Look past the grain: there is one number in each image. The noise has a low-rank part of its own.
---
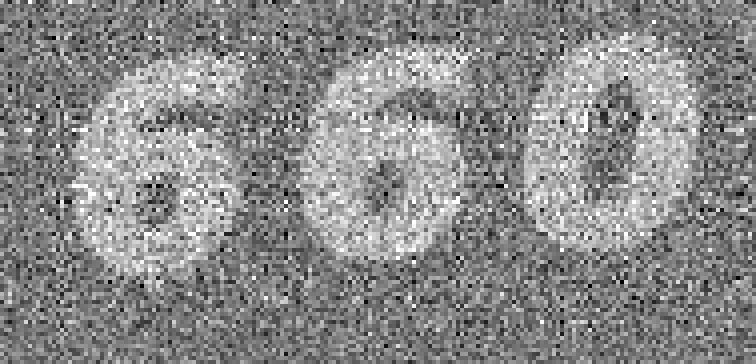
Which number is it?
660
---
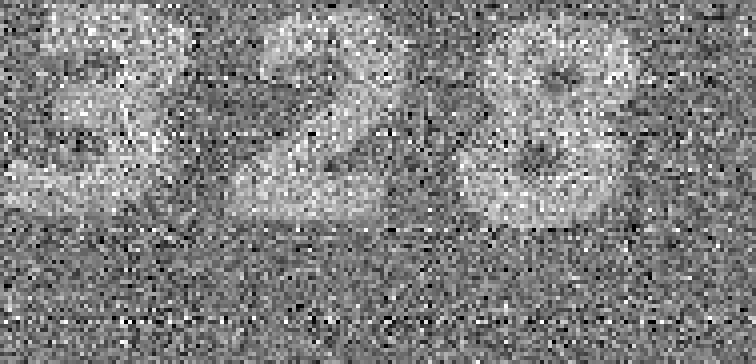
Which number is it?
328
